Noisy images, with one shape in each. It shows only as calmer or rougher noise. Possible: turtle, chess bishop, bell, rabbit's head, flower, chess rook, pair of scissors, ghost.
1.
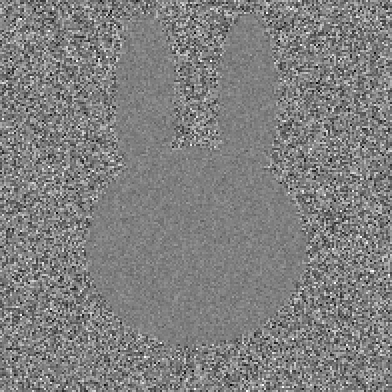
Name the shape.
rabbit's head
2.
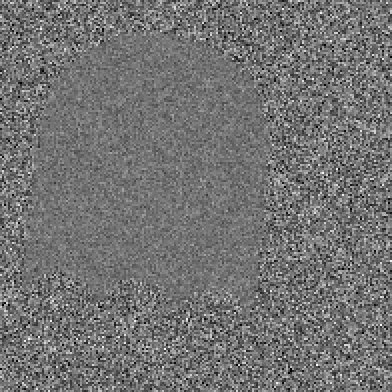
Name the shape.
ghost
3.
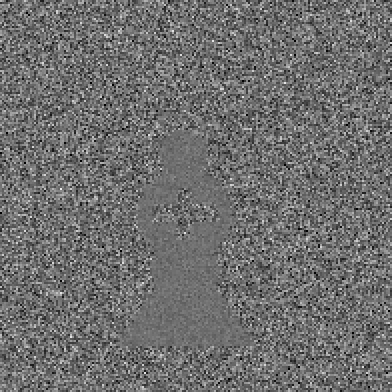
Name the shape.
chess bishop
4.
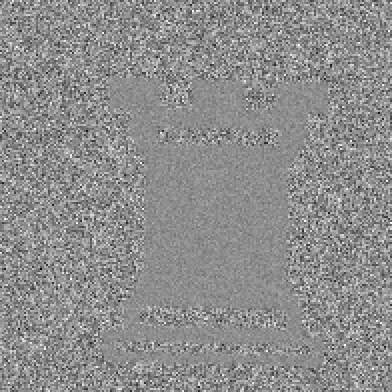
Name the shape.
chess rook
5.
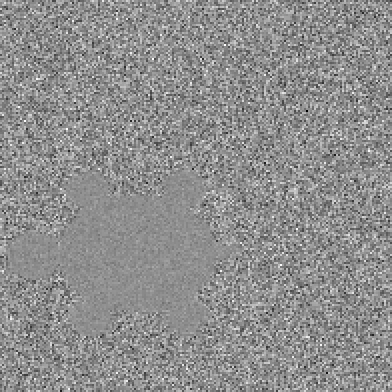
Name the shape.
turtle
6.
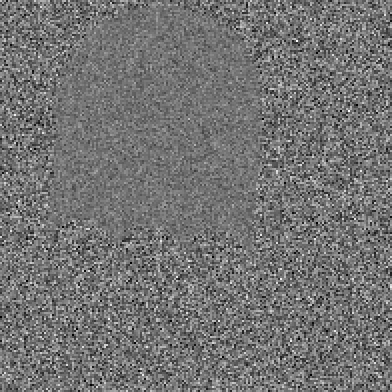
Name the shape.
ghost
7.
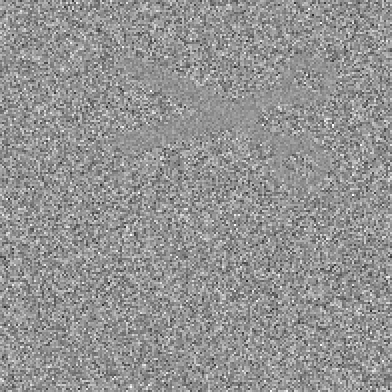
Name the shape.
pair of scissors
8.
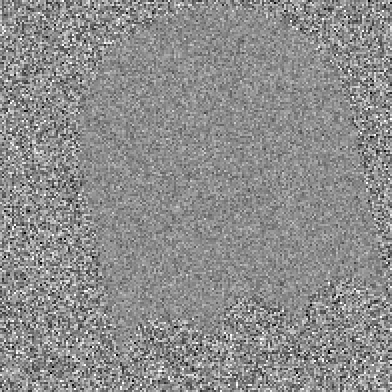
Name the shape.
ghost
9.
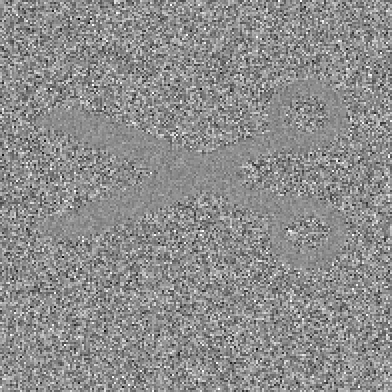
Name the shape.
pair of scissors
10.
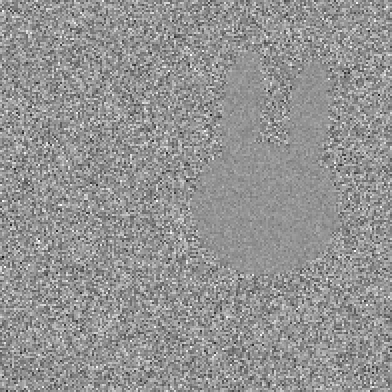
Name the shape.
rabbit's head
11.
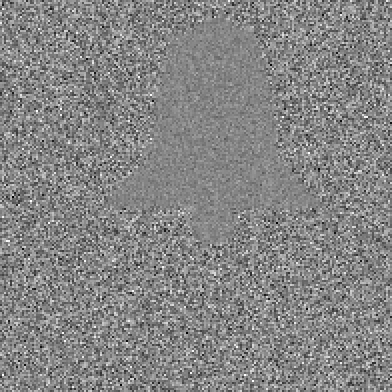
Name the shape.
bell
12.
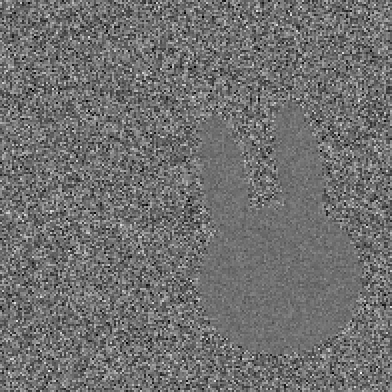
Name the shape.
rabbit's head
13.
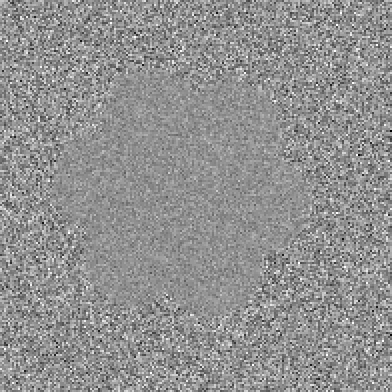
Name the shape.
flower
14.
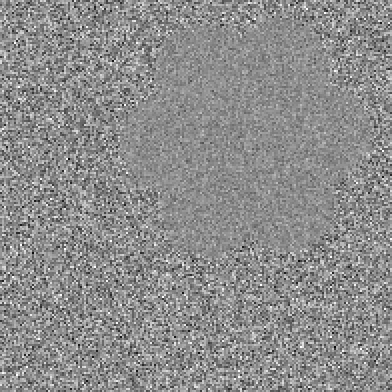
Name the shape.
flower
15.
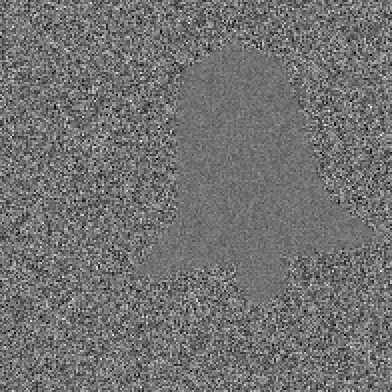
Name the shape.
bell
